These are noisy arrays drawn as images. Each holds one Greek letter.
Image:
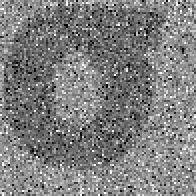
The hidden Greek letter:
sigma
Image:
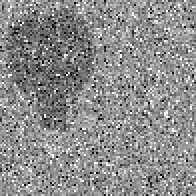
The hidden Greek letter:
phi
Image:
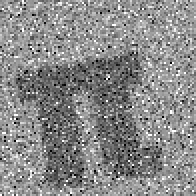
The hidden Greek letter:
pi
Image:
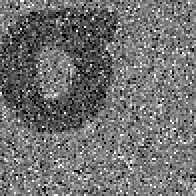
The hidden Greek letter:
sigma
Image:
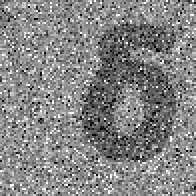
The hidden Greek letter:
delta
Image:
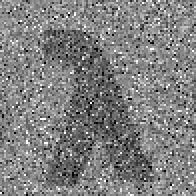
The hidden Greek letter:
lambda
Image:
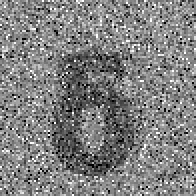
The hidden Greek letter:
delta
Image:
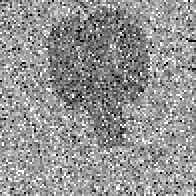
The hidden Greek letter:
phi
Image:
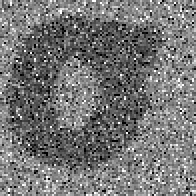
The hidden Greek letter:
sigma
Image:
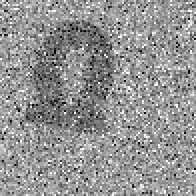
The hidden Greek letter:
omega
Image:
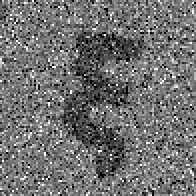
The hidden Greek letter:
xi
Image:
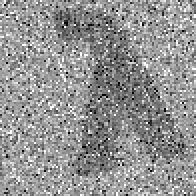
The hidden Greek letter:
lambda
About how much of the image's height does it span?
nearly all
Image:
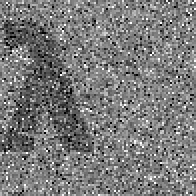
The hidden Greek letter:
lambda
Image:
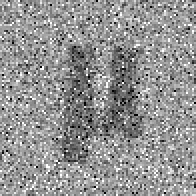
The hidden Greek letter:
mu
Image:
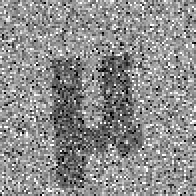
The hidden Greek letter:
mu
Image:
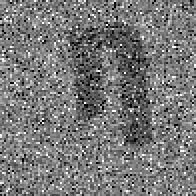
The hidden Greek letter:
eta
